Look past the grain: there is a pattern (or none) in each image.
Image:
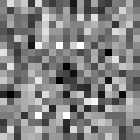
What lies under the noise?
only noise
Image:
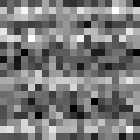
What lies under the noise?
bands of rows
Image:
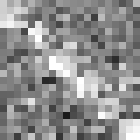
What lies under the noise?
blocks along the diagonal
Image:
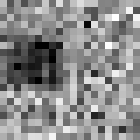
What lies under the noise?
one block
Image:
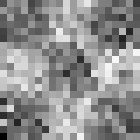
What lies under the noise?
a checkerboard
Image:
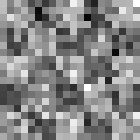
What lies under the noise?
a checkerboard
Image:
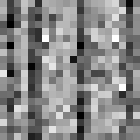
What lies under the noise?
bands of columns
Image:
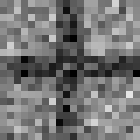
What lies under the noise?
bands of rows crossing bands of columns
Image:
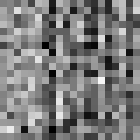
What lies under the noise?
bands of columns
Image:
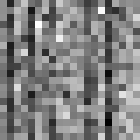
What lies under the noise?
bands of columns
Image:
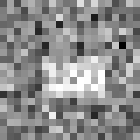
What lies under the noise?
one block
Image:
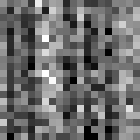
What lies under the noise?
bands of columns
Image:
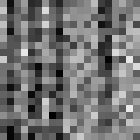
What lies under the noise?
bands of columns
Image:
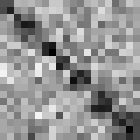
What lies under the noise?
blocks along the diagonal
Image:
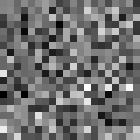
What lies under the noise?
only noise
